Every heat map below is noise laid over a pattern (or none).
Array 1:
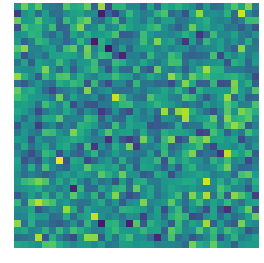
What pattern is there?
only noise
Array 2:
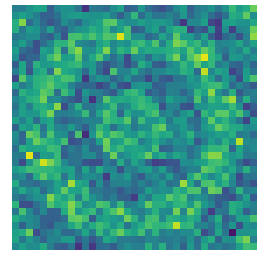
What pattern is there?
rings round one point
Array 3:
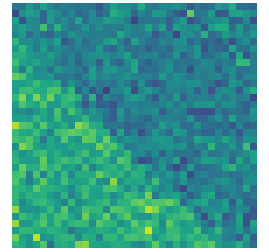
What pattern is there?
a sharp edge
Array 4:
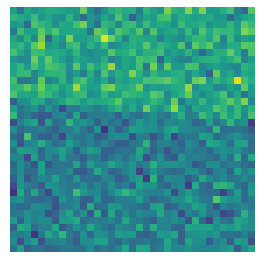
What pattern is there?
a sharp edge
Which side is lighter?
top
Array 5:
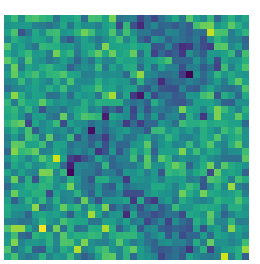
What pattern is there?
a wavy band
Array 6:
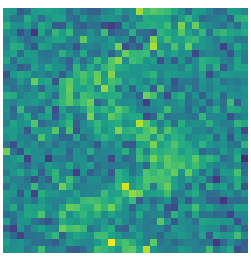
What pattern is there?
a wavy band
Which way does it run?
top to bottom
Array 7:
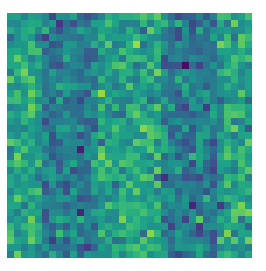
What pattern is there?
vertical stripes
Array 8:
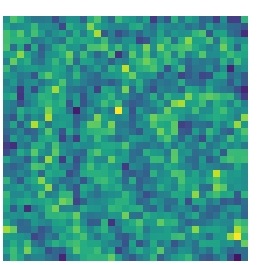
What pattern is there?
rings round one point
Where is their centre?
middle right
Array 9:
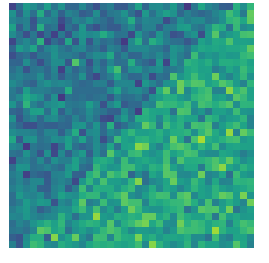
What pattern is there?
a sharp edge
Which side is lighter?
bottom right
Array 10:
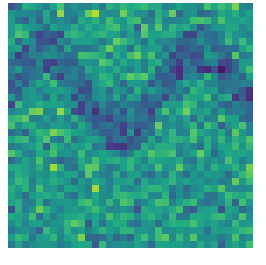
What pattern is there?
a wavy band
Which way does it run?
left to right
